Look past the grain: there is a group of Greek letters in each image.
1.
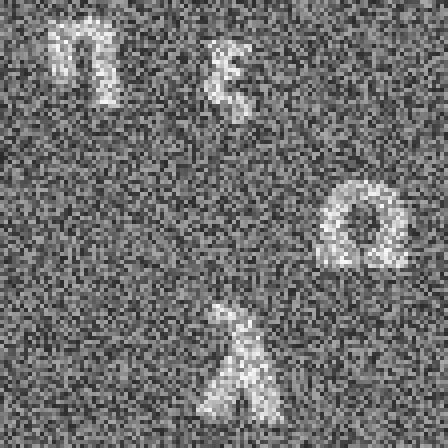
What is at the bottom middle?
lambda
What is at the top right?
nothing
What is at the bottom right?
nothing
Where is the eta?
top left
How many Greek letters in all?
4
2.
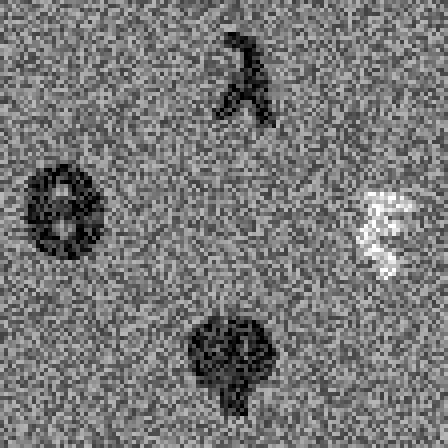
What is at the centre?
nothing
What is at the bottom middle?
phi
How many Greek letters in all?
4
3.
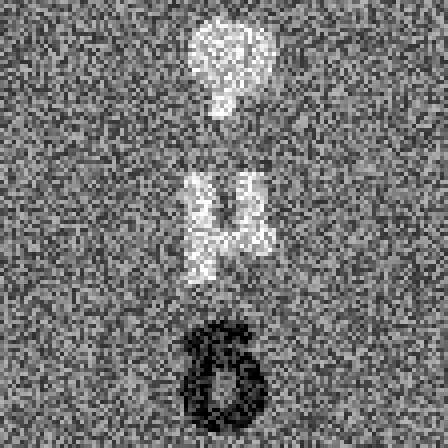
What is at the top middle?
phi
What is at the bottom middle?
delta
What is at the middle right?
nothing
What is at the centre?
mu
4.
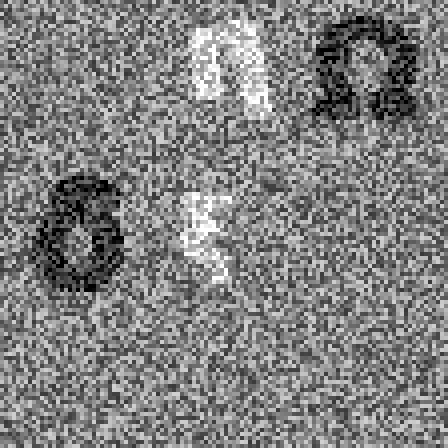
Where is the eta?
top middle
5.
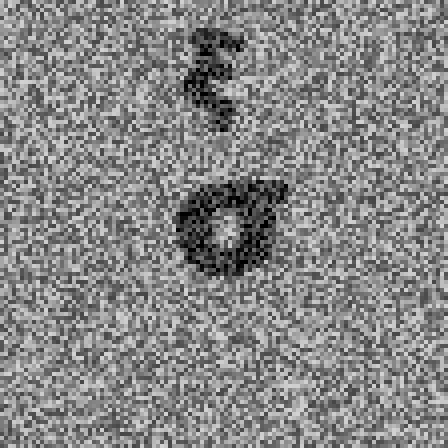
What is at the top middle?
xi
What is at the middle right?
nothing
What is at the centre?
sigma
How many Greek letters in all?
2
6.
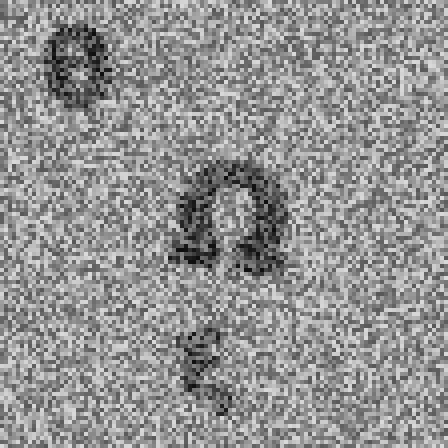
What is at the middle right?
nothing
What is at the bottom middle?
xi
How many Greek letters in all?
3
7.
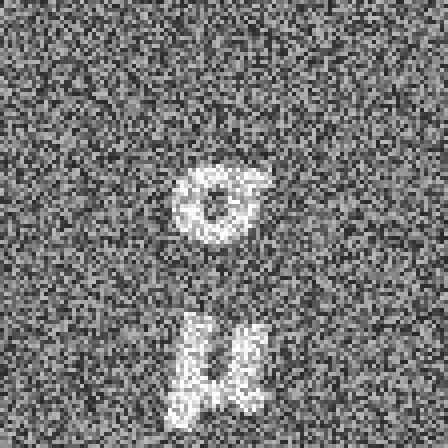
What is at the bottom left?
nothing
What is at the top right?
nothing
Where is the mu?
bottom middle
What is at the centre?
sigma
